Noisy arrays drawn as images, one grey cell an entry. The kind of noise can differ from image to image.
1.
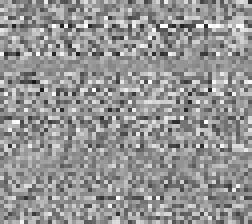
rows of uneven size
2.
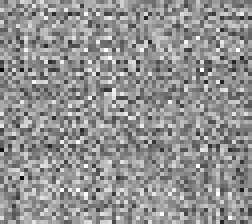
low rank plus noise
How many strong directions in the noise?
three or four
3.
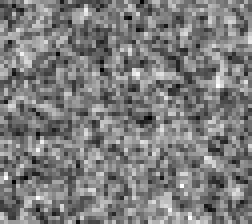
blotchy
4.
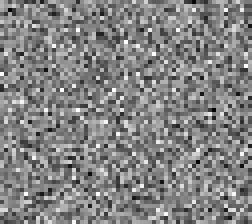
independent entries
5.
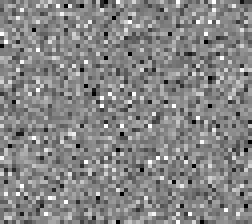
heavy tails
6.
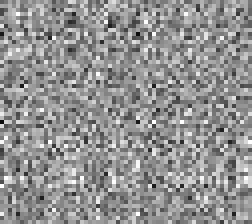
low rank plus noise
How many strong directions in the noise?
three or four
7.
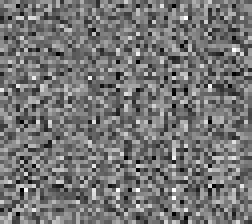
low rank plus noise
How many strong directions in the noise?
three or four
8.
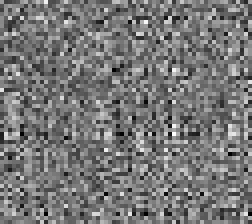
low rank plus noise
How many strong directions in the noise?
two
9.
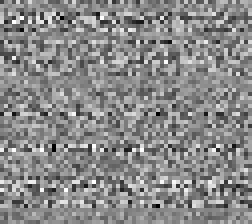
rows of uneven size
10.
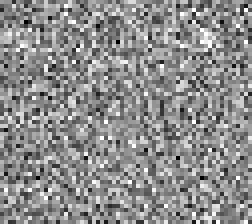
low rank plus noise
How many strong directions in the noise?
five to eight
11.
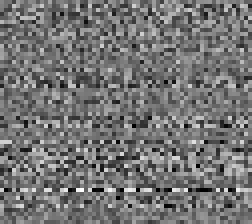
rows of uneven size
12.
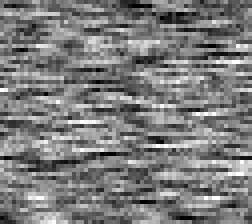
streaked along the rows
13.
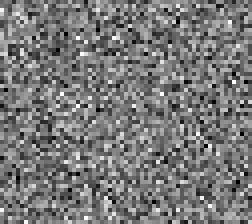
independent entries
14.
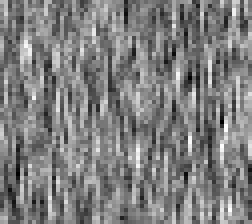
streaked along the columns
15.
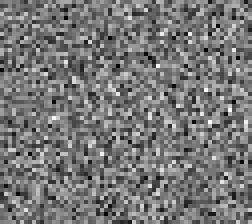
independent entries
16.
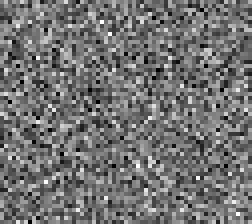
independent entries
